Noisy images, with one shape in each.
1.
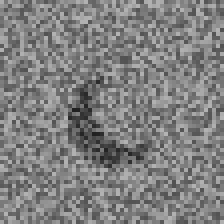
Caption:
dark crescent, centre
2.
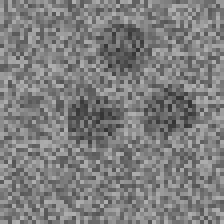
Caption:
dark three dots
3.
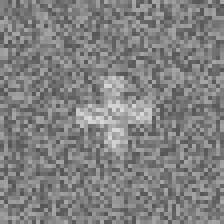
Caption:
light cross, centre
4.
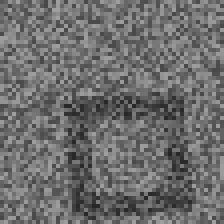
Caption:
dark square frame
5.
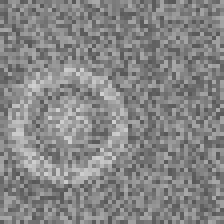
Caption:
light bullseye
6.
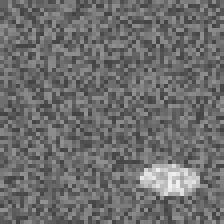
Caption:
light ellipse, bottom right
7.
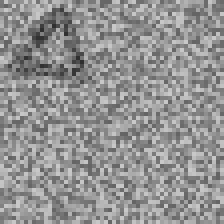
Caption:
dark triangle frame, top left
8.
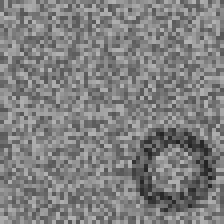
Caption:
dark ring, bottom right
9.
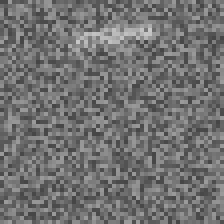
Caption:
light bar, top middle
